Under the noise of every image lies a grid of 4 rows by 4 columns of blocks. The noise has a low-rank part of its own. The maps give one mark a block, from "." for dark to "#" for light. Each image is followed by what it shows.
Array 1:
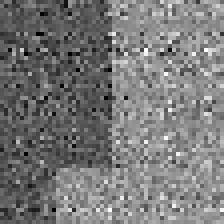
. . # #
. . # #
. . # #
. # # #
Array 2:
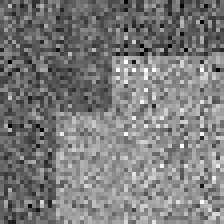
. . . .
. . # #
. # # #
. # # #
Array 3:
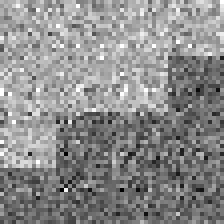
# # # #
# # # .
# . . .
. . . .
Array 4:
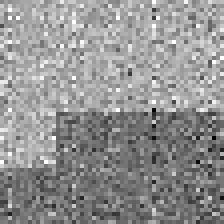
# # # #
# # # #
# . . .
. . . .
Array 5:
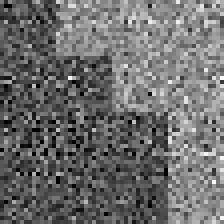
. # # #
. . # #
. . . #
. . . #
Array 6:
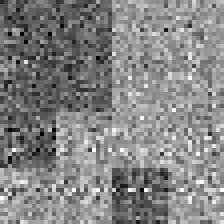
. . # #
. . # #
. # # #
# # . #
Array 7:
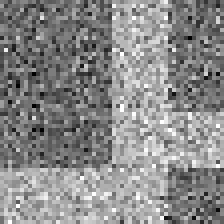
. . # .
. . # .
. . # #
# # # .
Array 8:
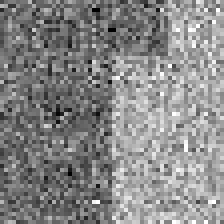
. . . #
. . # #
. . # #
. . # #
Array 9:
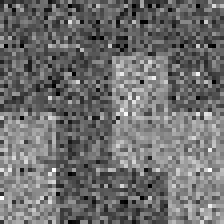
. . . .
. . # .
# . # #
# . . #
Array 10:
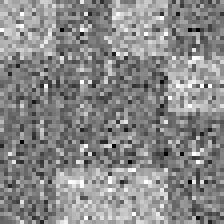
# . # .
. . . #
. . . .
. # # .
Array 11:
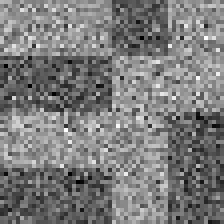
# # . #
. . # #
# # # .
. . # .
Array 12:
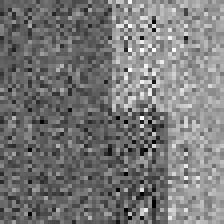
. . # #
. . # #
. . . #
. . . #
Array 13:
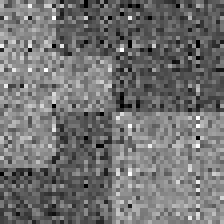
# . . .
# # . .
# . # #
. . # #
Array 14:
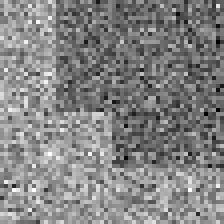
# . . .
# . . .
# # . .
# # # #
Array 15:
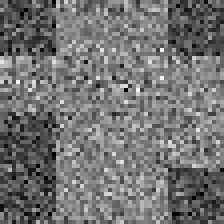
. # # .
# # # #
. # # #
. # # .
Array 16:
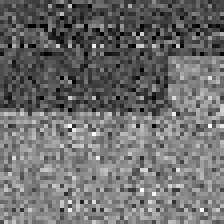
. . . .
. . . #
# # # #
# # # #
